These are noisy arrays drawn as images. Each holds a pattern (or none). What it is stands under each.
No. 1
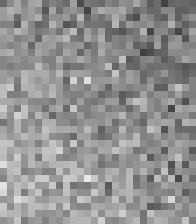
a smooth slope
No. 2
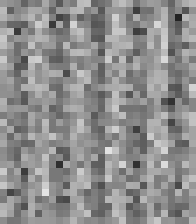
vertical stripes
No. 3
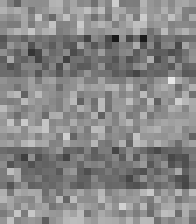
horizontal stripes
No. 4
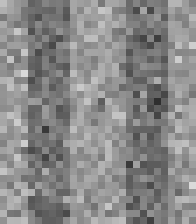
vertical stripes
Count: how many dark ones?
2
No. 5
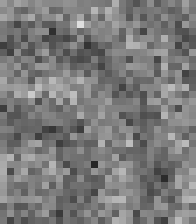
rings round one point
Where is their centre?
bottom left
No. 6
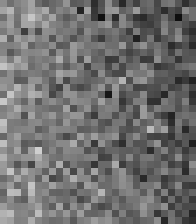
a smooth slope
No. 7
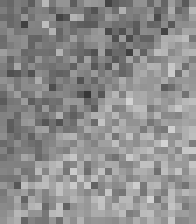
a sharp edge
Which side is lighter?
bottom right
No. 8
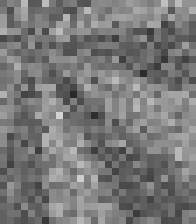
spokes from one point
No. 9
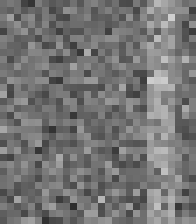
one vertical stripe
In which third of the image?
right
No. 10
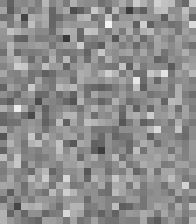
only noise
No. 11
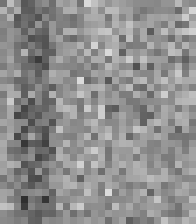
one vertical stripe
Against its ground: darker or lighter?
darker
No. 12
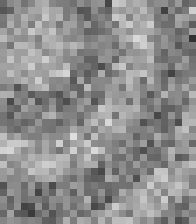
rings round one point
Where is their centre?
top left
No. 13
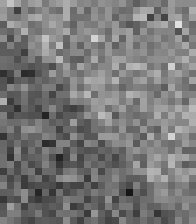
a sharp edge
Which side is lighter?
top right
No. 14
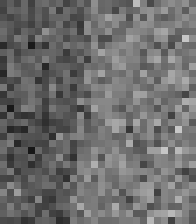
a sharp edge
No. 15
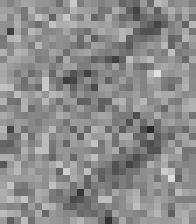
a wavy band
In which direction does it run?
top to bottom
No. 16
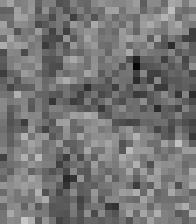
spokes from one point
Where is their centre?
middle left
